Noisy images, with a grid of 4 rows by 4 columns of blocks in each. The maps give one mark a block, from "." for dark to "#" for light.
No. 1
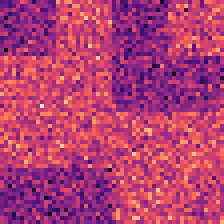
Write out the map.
.#.#
##..
####
..##
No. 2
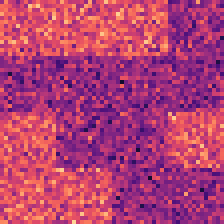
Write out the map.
###.
....
#..#
##..
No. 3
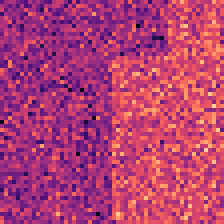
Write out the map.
...#
..##
..##
..##
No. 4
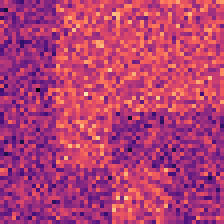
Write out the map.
.###
.###
.#..
..#.
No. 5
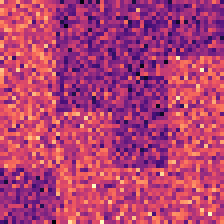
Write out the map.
#...
#..#
##.#
.###
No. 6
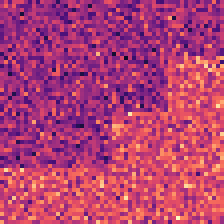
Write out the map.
....
...#
..##
####
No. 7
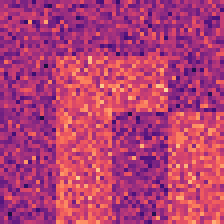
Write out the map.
....
.##.
.#.#
.#.#
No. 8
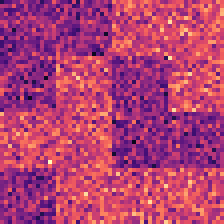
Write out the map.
..##
.#.#
##..
.###
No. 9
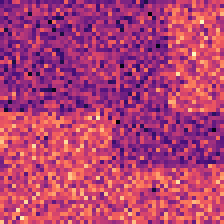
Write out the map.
...#
...#
##..
####
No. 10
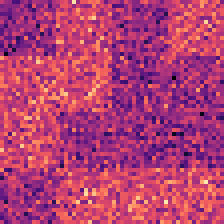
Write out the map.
.#.#
##..
#...
.###
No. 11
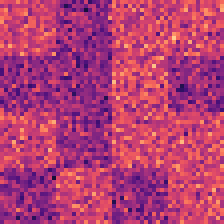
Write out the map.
#.##
..#.
#.##
.#.#
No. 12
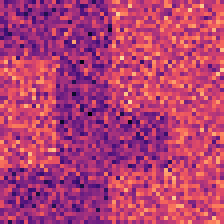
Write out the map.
..##
#.##
#..#
..##
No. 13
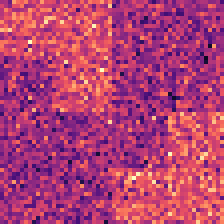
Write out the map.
##..
.#..
...#
..##
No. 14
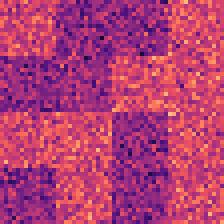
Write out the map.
#..#
..##
##.#
.#.#
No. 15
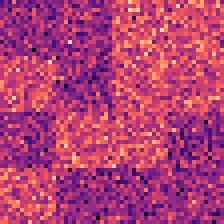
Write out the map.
..##
#.##
.##.
#...
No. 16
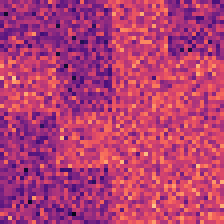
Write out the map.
..#.
#.##
.###
..##
